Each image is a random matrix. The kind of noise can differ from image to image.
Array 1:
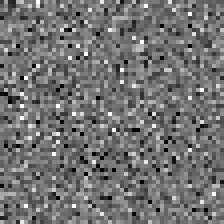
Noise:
heavy tails
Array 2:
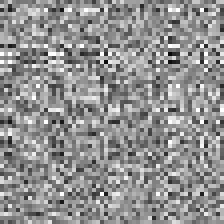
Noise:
low rank plus noise
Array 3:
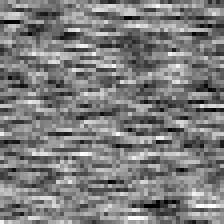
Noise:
streaked along the rows
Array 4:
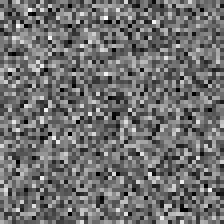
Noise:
independent entries
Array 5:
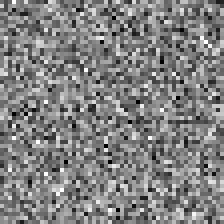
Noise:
independent entries
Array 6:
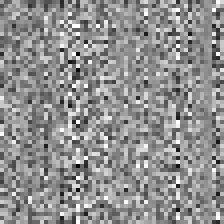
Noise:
columns of uneven size
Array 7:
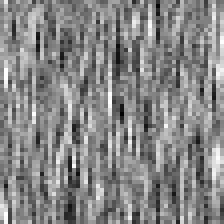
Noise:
streaked along the columns
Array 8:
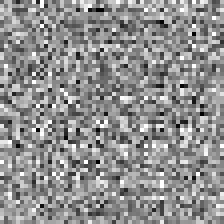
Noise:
low rank plus noise
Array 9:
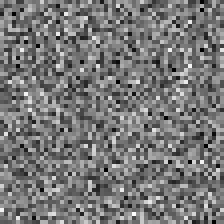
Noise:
independent entries
